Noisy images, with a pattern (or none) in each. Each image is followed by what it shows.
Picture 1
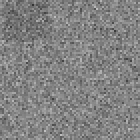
one block
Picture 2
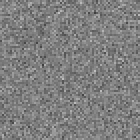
only noise
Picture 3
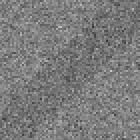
a diagonal band
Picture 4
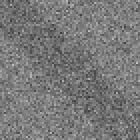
a diagonal band
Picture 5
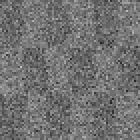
a checkerboard
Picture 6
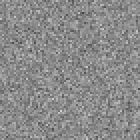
only noise
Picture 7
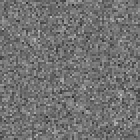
only noise
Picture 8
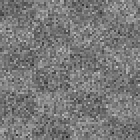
a checkerboard
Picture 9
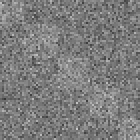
blocks along the diagonal
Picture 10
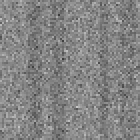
bands of columns
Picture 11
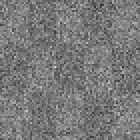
a checkerboard
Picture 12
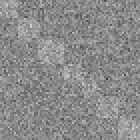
blocks along the diagonal
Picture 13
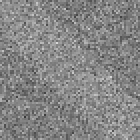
a diagonal band
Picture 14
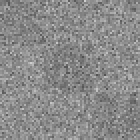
blocks along the diagonal
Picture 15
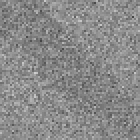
a diagonal band
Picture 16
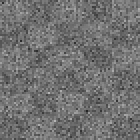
a checkerboard
